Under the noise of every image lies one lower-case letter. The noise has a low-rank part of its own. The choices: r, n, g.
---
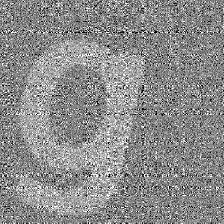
light g
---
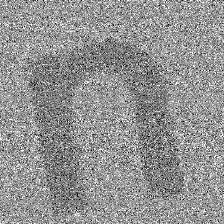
dark n
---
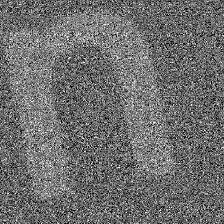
light n
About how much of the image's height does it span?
nearly all
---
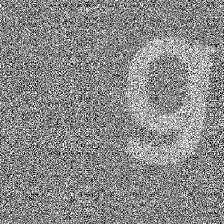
light g
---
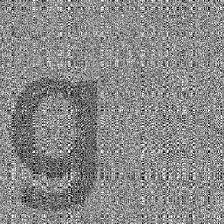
dark g
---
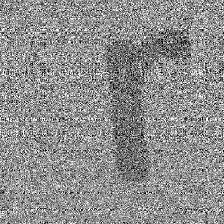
dark r
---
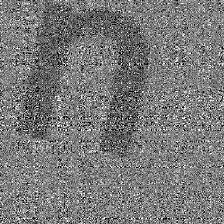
dark n
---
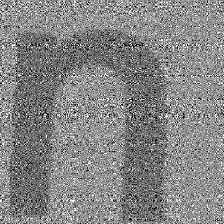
dark n
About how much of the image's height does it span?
nearly all
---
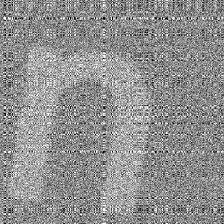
light n
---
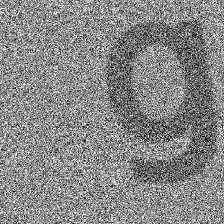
dark g
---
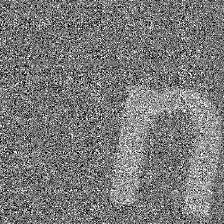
light n
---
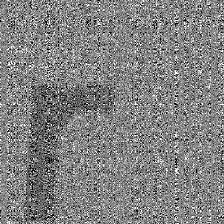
dark r
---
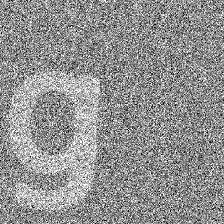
light g
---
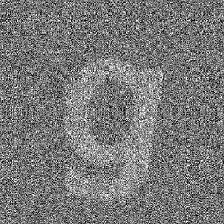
light g
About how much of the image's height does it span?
two thirds
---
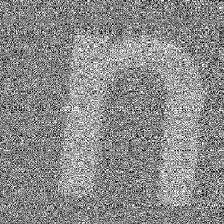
light n
